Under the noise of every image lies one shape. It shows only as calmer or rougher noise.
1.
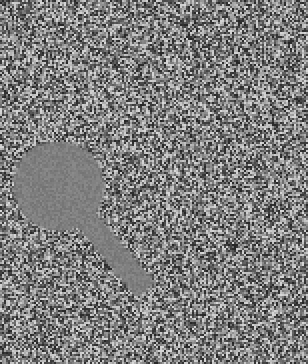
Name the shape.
lollipop
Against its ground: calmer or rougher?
calmer
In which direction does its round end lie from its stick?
up and left
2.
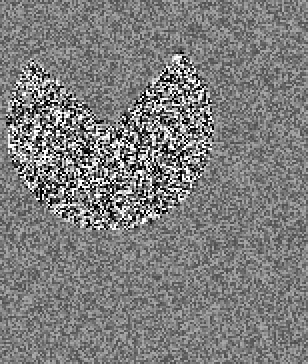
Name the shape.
disc with a wedge cut out
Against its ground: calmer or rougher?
rougher
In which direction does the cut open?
up
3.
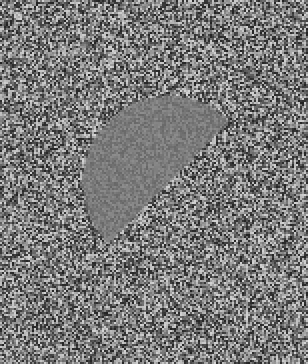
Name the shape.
half disc
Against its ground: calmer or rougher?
calmer
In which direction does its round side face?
up and left
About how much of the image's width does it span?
half
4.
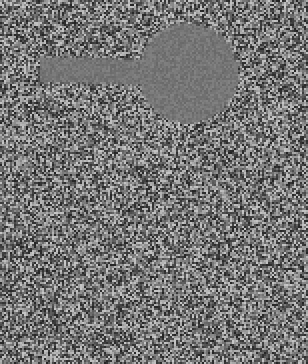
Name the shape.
lollipop
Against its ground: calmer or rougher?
calmer
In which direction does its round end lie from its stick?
right
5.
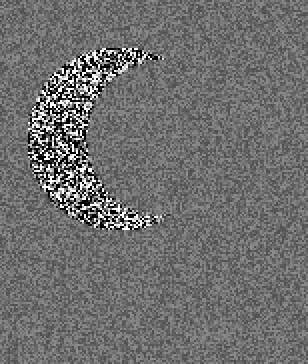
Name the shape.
crescent
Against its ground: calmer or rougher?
rougher
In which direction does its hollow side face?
right
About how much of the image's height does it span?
half
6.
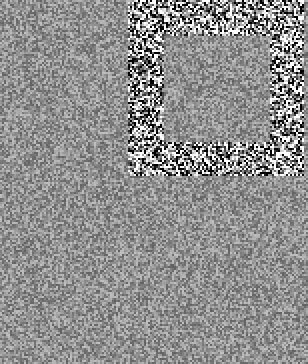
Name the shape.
square frame
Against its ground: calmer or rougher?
rougher
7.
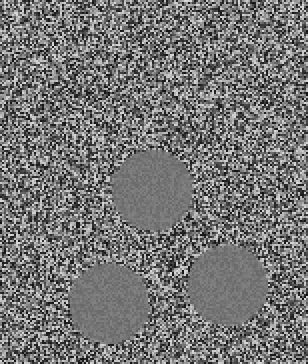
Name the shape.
three dots
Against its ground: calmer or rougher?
calmer
